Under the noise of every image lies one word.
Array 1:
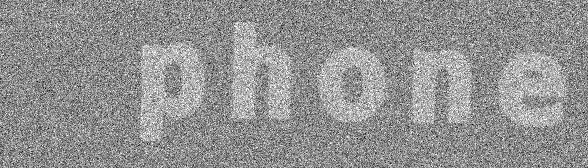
phone
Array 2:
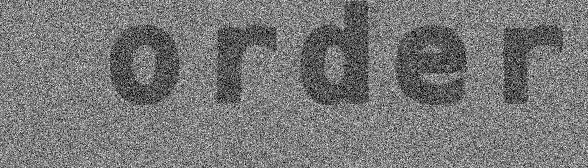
order
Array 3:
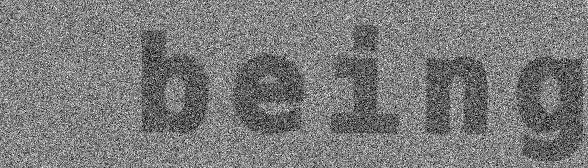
being
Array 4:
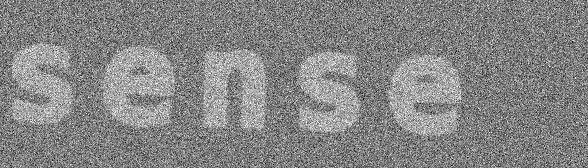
sense
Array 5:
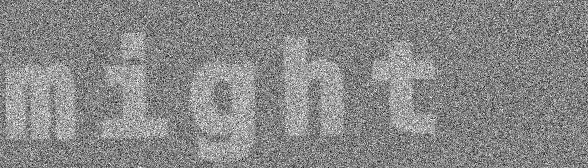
might
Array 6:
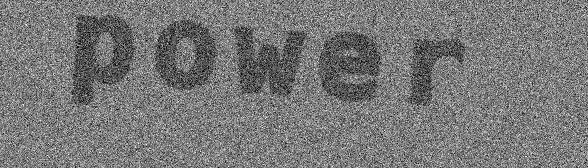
power
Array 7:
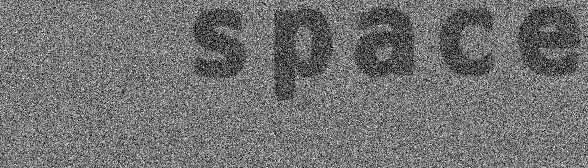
space
